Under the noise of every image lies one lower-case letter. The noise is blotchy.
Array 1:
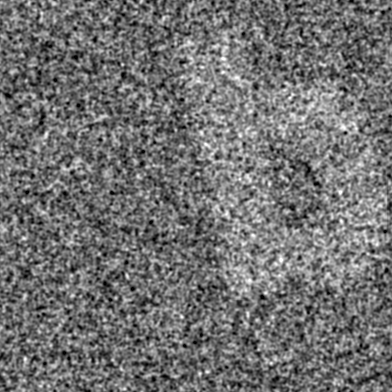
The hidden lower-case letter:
b
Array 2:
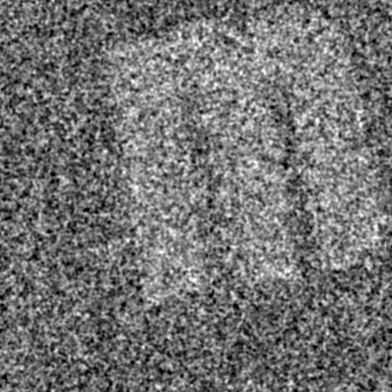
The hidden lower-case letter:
m
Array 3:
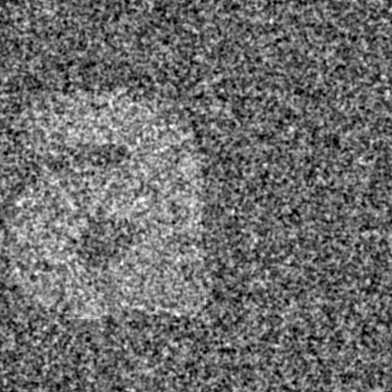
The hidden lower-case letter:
a
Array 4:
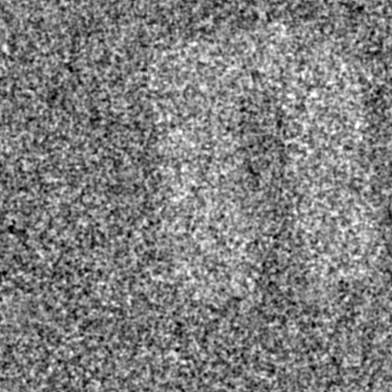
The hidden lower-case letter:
n
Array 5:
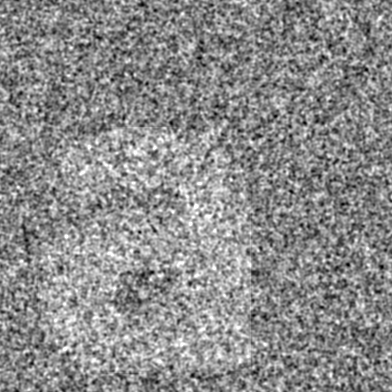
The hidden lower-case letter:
a
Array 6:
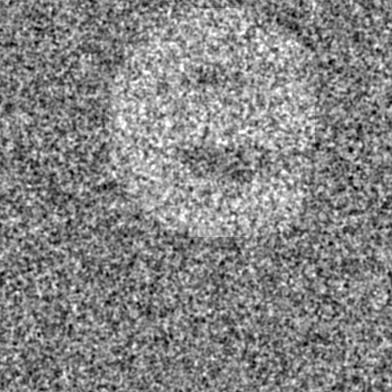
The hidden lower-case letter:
e
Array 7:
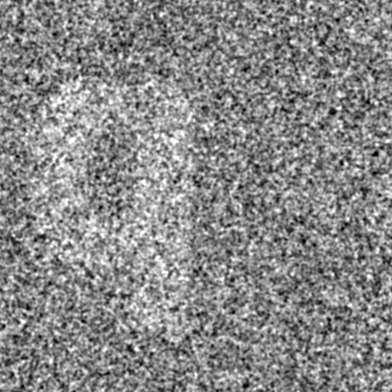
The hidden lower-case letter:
q
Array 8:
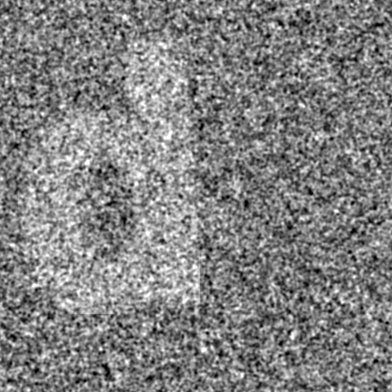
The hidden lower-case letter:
d
